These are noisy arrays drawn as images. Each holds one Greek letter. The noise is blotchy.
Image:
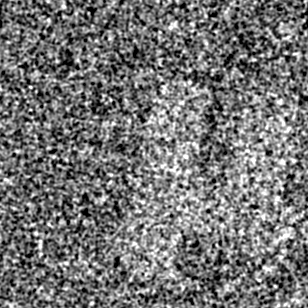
mu
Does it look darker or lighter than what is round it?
lighter
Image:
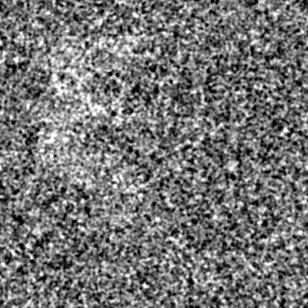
xi
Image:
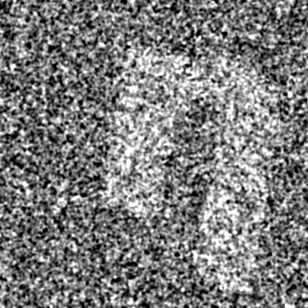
eta
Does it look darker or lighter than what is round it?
lighter
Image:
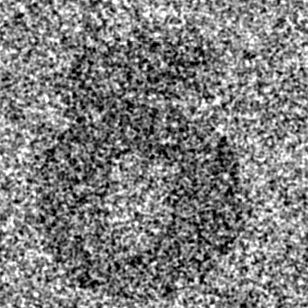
delta
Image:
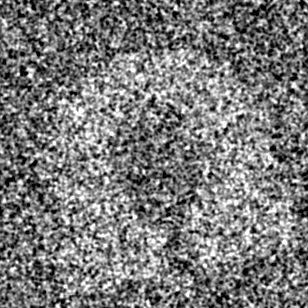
omega
